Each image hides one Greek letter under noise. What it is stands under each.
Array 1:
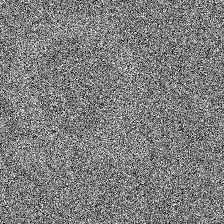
omega
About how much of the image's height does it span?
two thirds
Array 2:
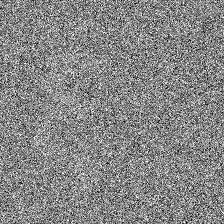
xi
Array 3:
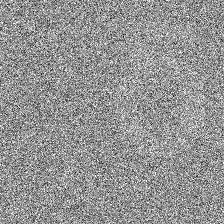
delta
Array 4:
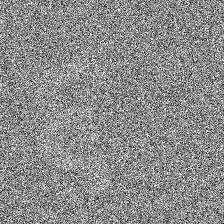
xi
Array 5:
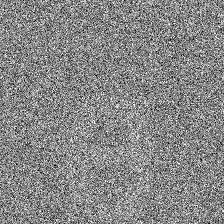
theta
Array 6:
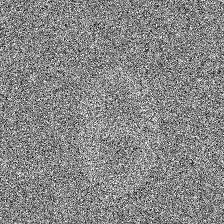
theta
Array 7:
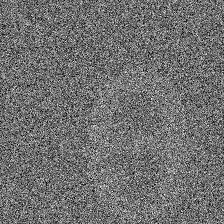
theta
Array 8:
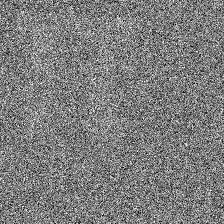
pi
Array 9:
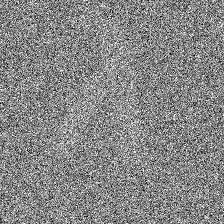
lambda
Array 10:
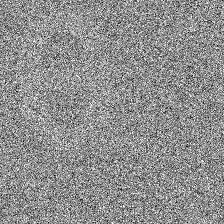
theta
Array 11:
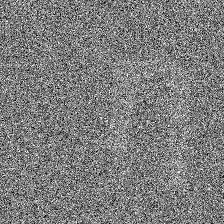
eta
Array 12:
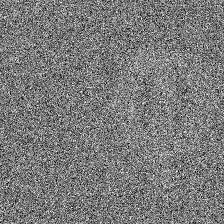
phi
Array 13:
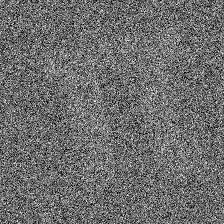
pi
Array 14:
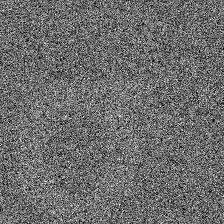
sigma
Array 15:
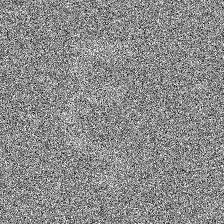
xi
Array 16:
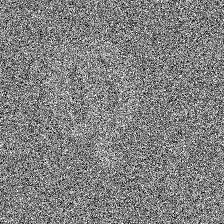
phi
